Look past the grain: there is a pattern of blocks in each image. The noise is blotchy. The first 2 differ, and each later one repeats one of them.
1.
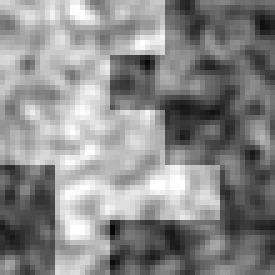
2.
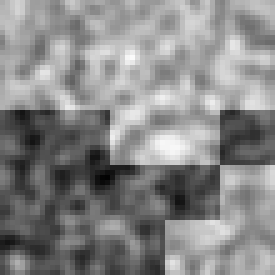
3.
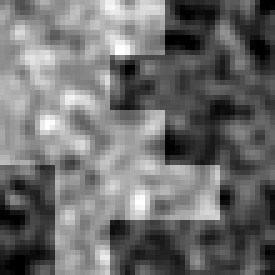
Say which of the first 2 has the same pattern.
1
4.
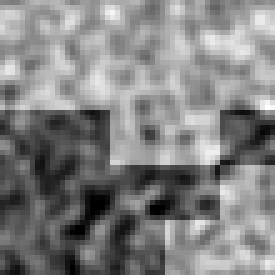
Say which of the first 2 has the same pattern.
2
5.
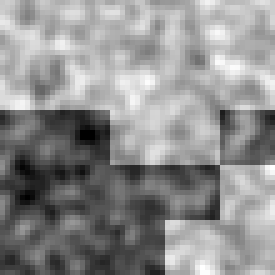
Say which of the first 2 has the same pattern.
2
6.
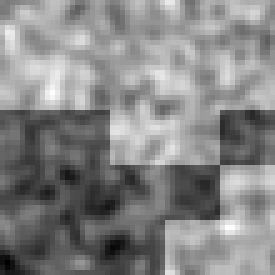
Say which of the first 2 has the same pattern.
2
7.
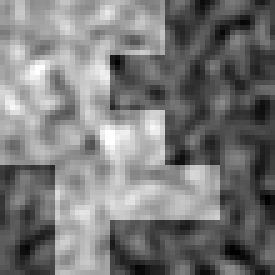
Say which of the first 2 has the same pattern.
1
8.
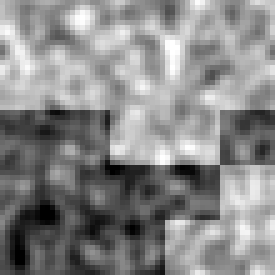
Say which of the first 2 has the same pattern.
2
